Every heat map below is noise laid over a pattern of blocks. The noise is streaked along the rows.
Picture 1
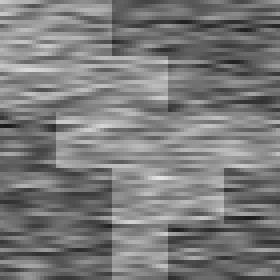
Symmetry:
mirrored about the diagonal from the top left
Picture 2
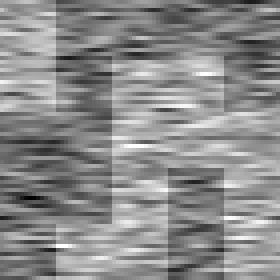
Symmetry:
no symmetry
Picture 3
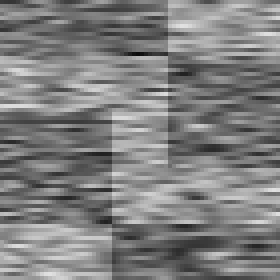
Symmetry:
the same after a half turn
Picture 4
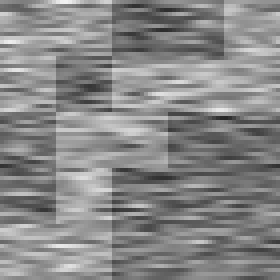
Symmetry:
mirrored about the diagonal from the top left
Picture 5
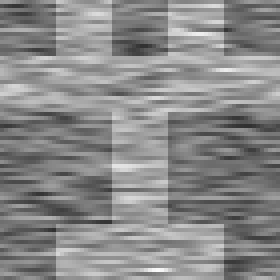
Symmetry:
left and right mirror each other
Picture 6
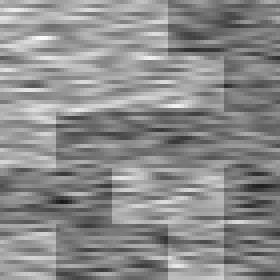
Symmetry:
no symmetry
